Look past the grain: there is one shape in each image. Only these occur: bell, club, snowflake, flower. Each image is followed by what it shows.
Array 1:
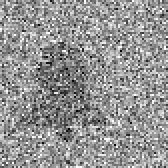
bell
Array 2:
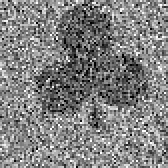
club
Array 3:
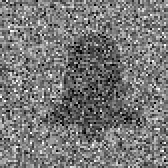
bell
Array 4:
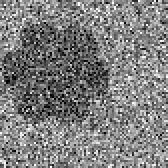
flower
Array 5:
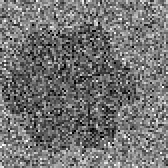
flower
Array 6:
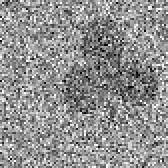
club
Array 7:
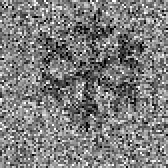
snowflake
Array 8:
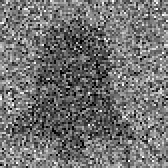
bell
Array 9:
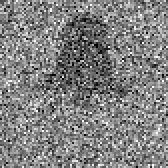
bell
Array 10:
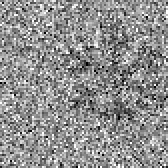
snowflake
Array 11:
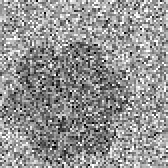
flower
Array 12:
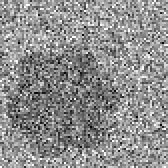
flower
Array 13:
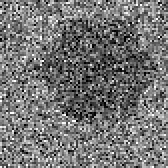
flower
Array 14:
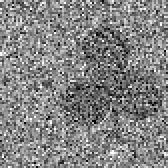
club
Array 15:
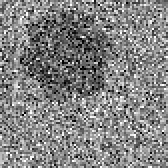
flower
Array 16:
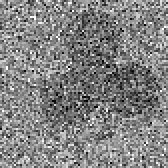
club
